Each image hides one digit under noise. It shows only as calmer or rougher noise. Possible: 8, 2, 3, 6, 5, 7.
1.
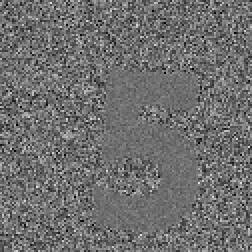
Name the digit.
5
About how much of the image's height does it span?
two thirds
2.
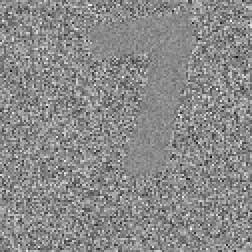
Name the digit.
7
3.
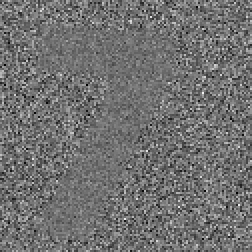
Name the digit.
7
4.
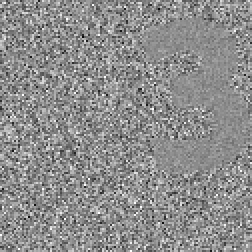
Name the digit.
3
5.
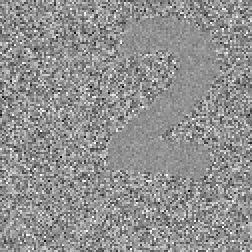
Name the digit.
2
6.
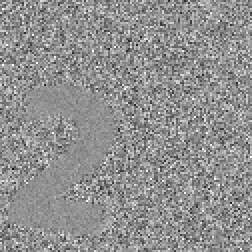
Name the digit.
2
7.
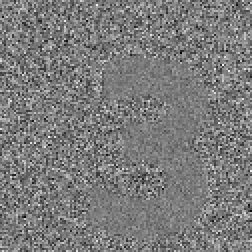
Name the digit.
3
